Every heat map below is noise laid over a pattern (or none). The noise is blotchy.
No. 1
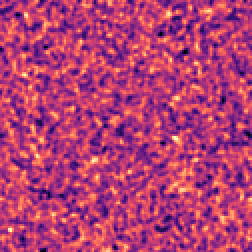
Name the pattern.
only noise
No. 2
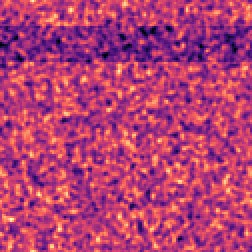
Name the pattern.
one horizontal stripe
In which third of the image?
top
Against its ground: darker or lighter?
darker
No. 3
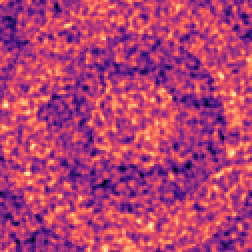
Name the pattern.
rings round one point
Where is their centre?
centre
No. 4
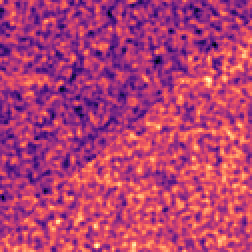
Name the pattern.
a sharp edge
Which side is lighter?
bottom right
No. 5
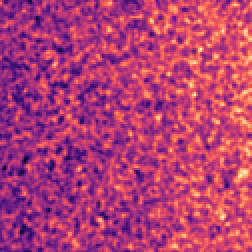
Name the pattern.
a smooth slope
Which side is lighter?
right
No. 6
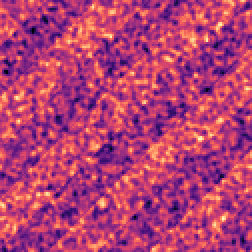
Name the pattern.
diagonal stripes
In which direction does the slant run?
bottom left to top right
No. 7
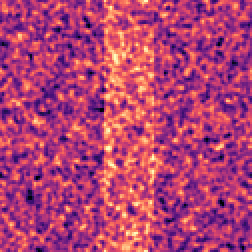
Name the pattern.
one vertical stripe
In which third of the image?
middle
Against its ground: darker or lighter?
lighter
